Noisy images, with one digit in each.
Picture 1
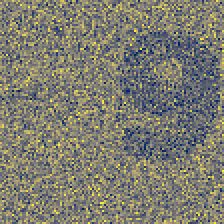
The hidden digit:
9
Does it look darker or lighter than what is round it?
darker
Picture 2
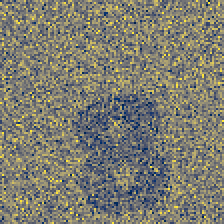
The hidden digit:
8
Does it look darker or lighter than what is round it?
darker
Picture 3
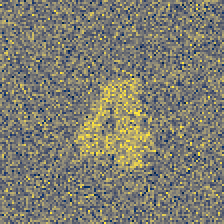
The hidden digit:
4
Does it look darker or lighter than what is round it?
lighter
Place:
centre
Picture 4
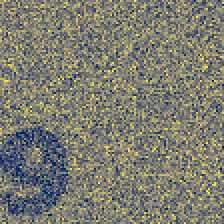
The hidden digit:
9
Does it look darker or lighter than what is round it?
darker
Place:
bottom left
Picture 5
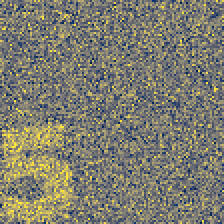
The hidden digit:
5
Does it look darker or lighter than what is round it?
lighter
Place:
bottom left
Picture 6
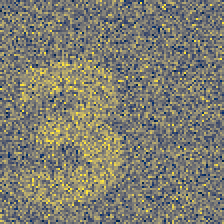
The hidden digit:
3
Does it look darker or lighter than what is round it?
lighter
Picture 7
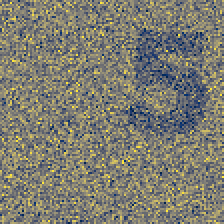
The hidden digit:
5
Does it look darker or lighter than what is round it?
darker
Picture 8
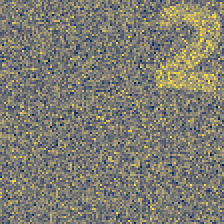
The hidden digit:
2
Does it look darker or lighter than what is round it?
lighter
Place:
top right
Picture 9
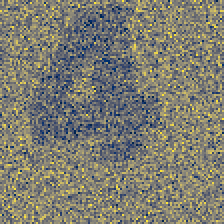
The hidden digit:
4
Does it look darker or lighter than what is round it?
darker
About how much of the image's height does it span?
two thirds
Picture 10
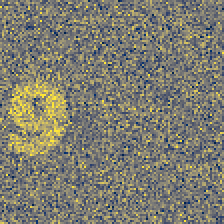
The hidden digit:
9
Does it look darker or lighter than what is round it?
lighter
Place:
middle left
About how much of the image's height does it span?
a third
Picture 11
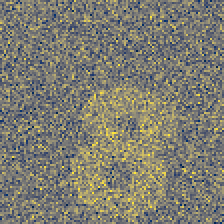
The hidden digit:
8
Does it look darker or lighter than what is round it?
lighter
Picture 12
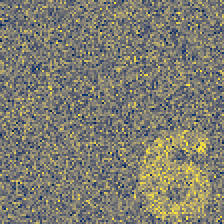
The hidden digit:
6
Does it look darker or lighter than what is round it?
lighter
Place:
bottom right
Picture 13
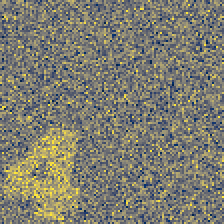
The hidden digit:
4
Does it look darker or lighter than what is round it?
lighter
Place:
bottom left
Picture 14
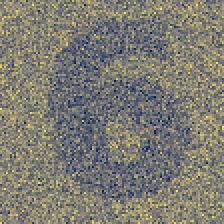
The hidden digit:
6
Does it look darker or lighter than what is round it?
darker
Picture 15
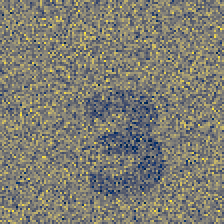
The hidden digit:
3
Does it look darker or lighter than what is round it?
darker
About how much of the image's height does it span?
half
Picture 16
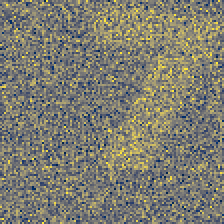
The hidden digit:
7
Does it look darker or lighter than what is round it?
lighter
